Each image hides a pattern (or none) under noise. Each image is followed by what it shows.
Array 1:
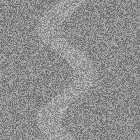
a wavy band
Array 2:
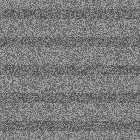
horizontal stripes
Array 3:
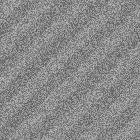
diagonal stripes
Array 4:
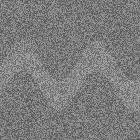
a wavy band
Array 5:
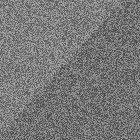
a sharp edge
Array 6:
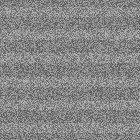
horizontal stripes
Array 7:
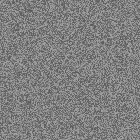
only noise
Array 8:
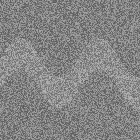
a wavy band
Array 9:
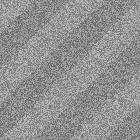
diagonal stripes
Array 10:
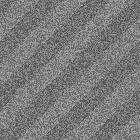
diagonal stripes
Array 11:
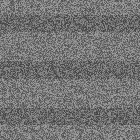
horizontal stripes
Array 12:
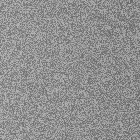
a smooth slope
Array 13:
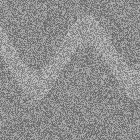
a wavy band
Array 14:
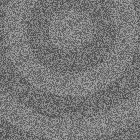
rings round one point
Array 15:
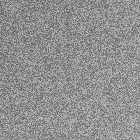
a smooth slope
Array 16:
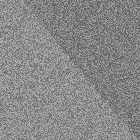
a sharp edge
